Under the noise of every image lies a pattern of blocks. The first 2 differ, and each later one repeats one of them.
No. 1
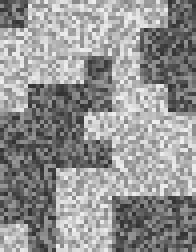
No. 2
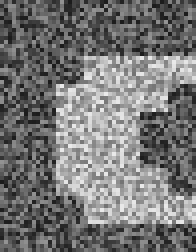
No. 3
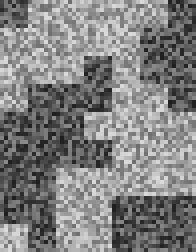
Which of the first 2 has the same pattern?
1
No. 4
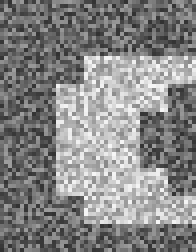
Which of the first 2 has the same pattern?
2
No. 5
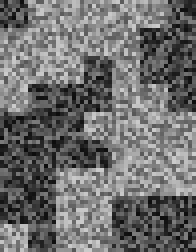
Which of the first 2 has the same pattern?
1
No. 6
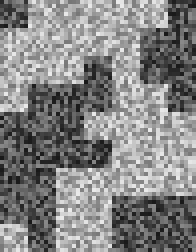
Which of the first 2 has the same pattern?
1
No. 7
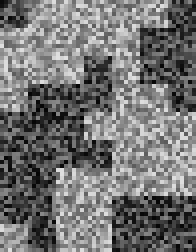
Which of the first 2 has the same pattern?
1
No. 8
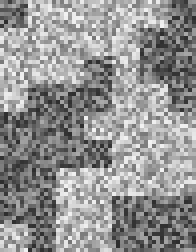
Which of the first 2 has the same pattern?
1
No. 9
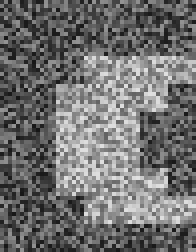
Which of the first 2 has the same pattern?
2
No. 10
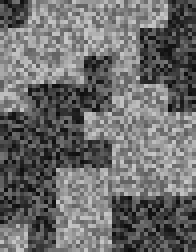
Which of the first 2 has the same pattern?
1
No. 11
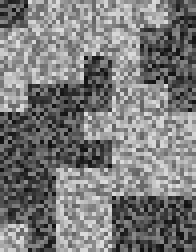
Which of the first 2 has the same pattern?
1
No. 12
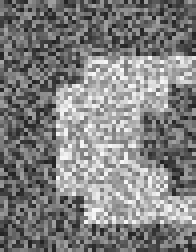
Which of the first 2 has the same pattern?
2
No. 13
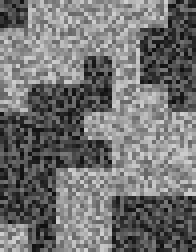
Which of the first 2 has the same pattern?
1
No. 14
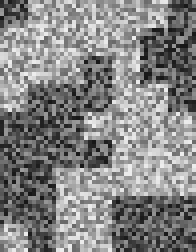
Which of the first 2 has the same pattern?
1
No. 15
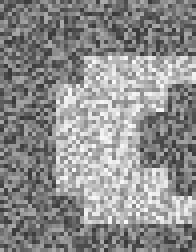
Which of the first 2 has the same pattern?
2
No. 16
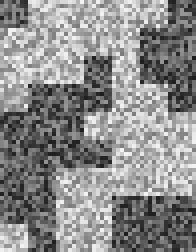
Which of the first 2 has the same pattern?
1
